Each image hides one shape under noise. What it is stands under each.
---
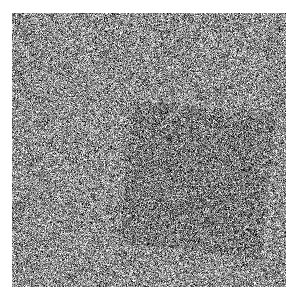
square
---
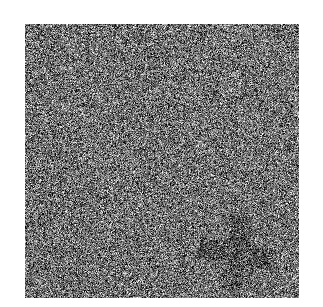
cross
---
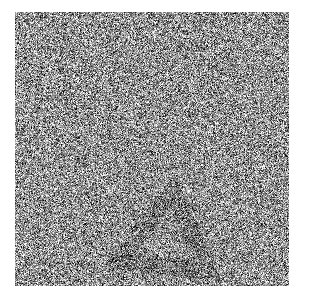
triangle frame
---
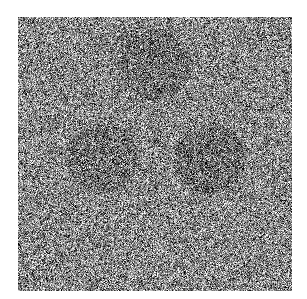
three dots
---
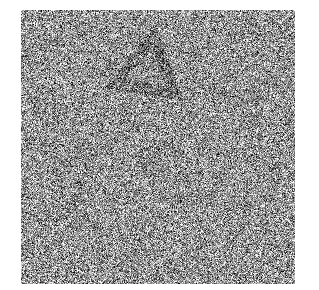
triangle frame
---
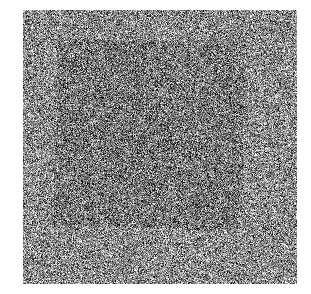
square
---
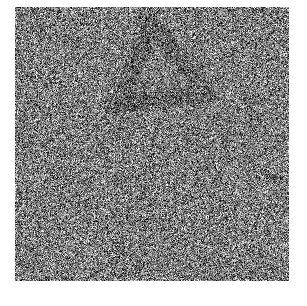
triangle frame
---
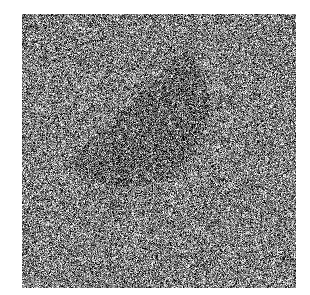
half disc
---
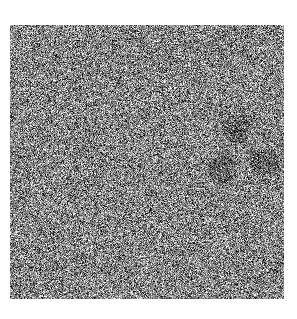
three dots
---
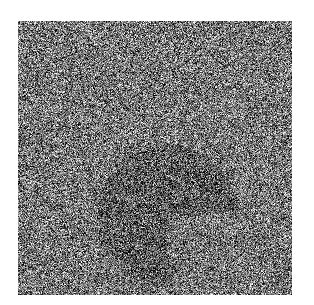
disc with a wedge cut out
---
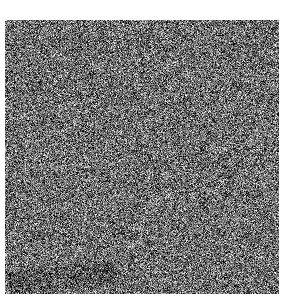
bar
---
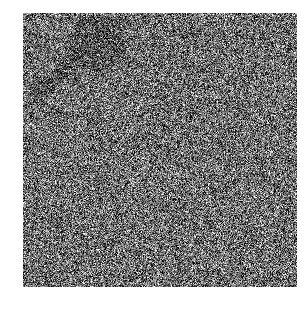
lollipop
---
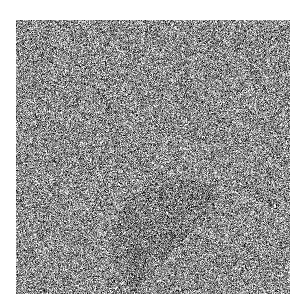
half disc
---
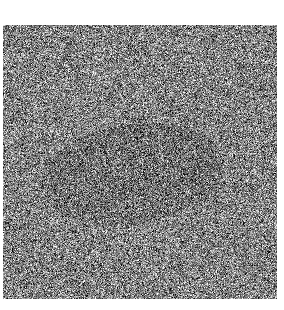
ellipse
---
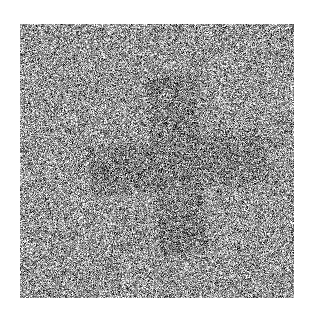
cross
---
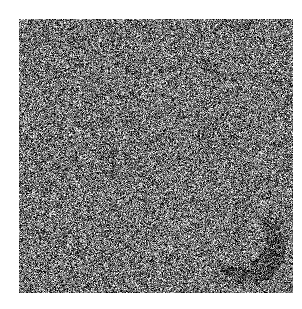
crescent
